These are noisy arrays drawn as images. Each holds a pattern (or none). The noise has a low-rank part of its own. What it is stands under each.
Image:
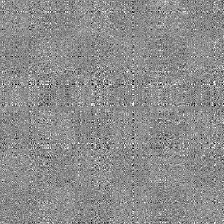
a checkerboard
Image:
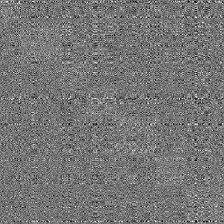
blocks along the diagonal
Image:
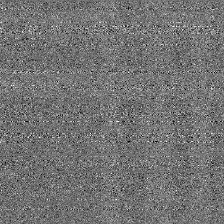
bands of rows crossing bands of columns
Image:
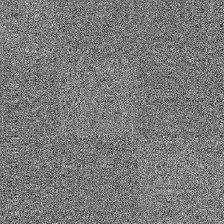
blocks along the diagonal
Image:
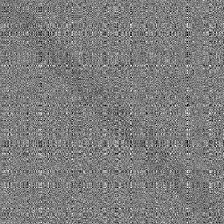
a diagonal band
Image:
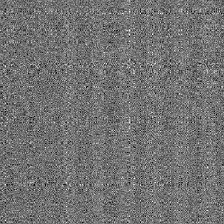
bands of columns
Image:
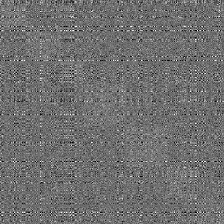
blocks along the diagonal
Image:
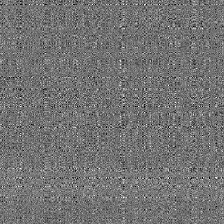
one band of rows
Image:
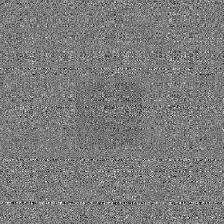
one block
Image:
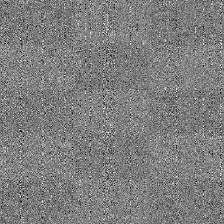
a checkerboard
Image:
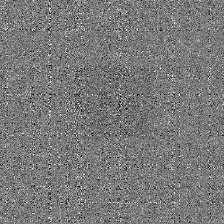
one block
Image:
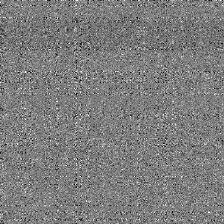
one band of rows
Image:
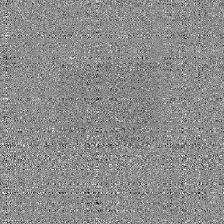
one block
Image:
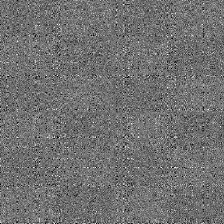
a checkerboard
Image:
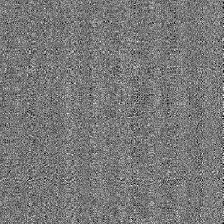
bands of columns
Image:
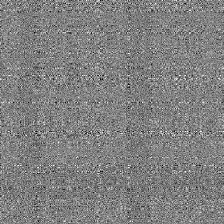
bands of rows crossing bands of columns
